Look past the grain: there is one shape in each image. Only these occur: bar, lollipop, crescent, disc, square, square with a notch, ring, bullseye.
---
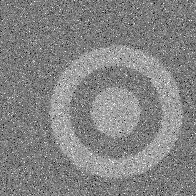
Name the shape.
bullseye
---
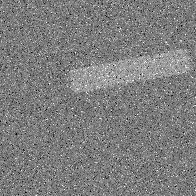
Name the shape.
bar
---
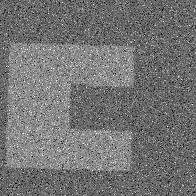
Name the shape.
square with a notch
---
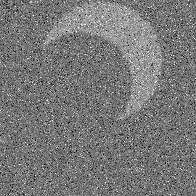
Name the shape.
crescent
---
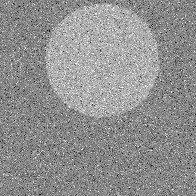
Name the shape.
disc
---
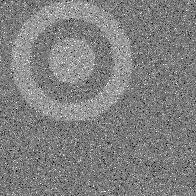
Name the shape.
bullseye
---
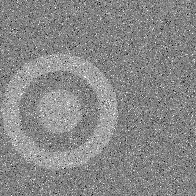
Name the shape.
bullseye
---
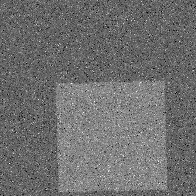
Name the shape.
square
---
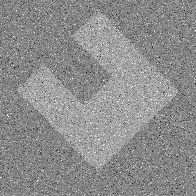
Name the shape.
square with a notch
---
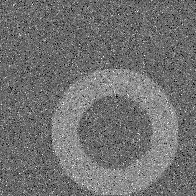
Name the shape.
ring
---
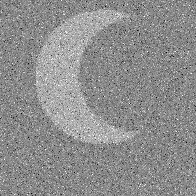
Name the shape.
crescent
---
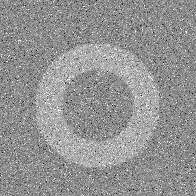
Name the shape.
ring
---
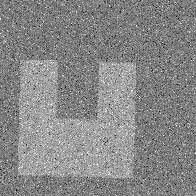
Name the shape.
square with a notch
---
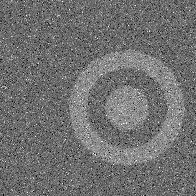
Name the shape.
bullseye
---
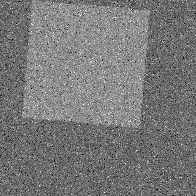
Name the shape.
square
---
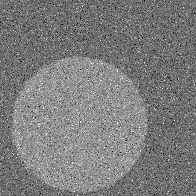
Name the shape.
disc
